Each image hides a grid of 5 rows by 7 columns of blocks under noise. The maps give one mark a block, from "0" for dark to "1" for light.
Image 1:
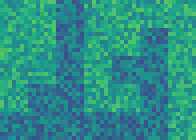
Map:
1 1 0 1 1 1 1
1 1 0 1 1 0 1
1 1 0 1 0 0 1
1 0 0 1 1 0 1
0 0 0 0 0 0 1
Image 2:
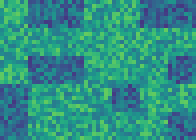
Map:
1 0 0 1 1 0 0
1 1 1 1 1 1 1
1 0 0 1 1 1 0
0 1 1 1 0 1 1
0 1 1 1 1 1 0
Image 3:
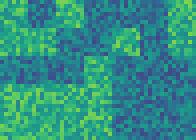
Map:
1 0 1 0 0 0 1
1 1 0 0 1 0 1
0 0 0 1 0 0 0
1 1 1 1 0 0 0
1 1 1 1 0 0 0
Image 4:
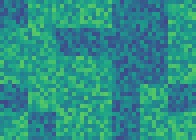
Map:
0 1 1 1 0 0 1
1 1 0 0 0 0 1
1 1 1 1 0 0 1
0 1 1 1 0 1 0
1 0 1 1 0 1 1
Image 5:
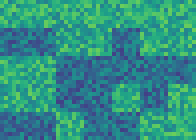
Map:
1 1 1 1 1 1 1
0 0 1 1 0 1 1
1 1 0 0 0 0 0
1 1 0 0 1 0 1
0 0 1 0 0 1 1
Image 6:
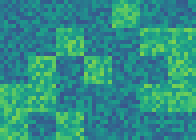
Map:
0 0 0 0 1 0 0
0 0 1 0 0 1 1
0 1 0 1 0 0 1
1 1 0 0 0 1 1
1 0 1 0 0 0 0
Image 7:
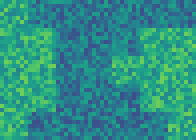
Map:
1 0 0 0 0 0 0
1 1 0 0 0 1 1
1 1 0 0 1 1 1
1 1 0 0 0 1 1
1 0 0 0 0 0 1
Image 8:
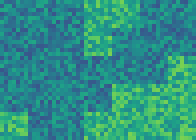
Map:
0 0 0 1 1 0 0
0 0 0 1 0 0 0
0 0 0 0 0 0 1
0 0 0 0 1 1 1
1 0 0 1 1 1 1
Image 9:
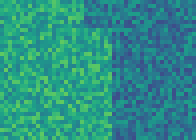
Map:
1 1 1 0 0 0 0
1 1 1 1 0 0 0
1 1 1 1 0 0 0
1 1 1 1 0 0 0
1 1 1 1 0 0 0
